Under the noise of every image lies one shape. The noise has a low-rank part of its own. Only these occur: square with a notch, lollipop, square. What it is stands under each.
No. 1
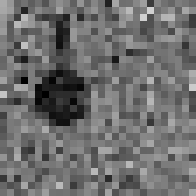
dark lollipop
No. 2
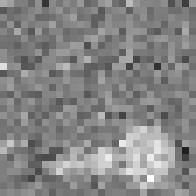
light lollipop
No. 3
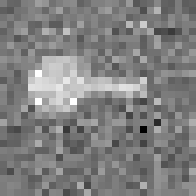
light lollipop
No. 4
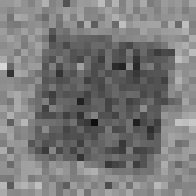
dark square
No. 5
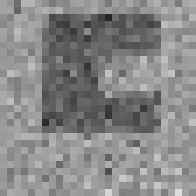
dark square with a notch
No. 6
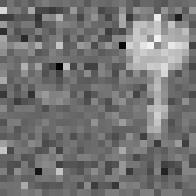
light lollipop
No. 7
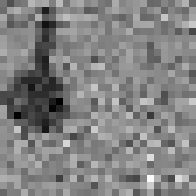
dark lollipop
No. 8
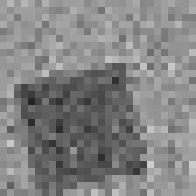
dark square
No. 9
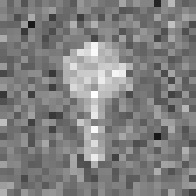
light lollipop
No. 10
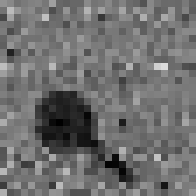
dark lollipop
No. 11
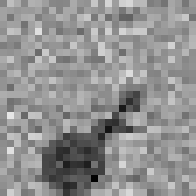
dark lollipop
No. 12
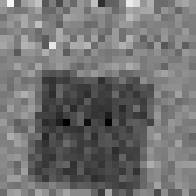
dark square
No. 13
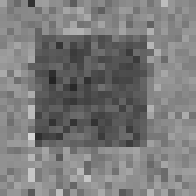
dark square
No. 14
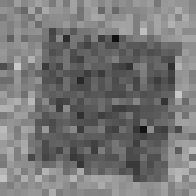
dark square
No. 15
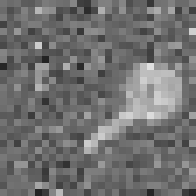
light lollipop
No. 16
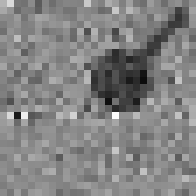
dark lollipop
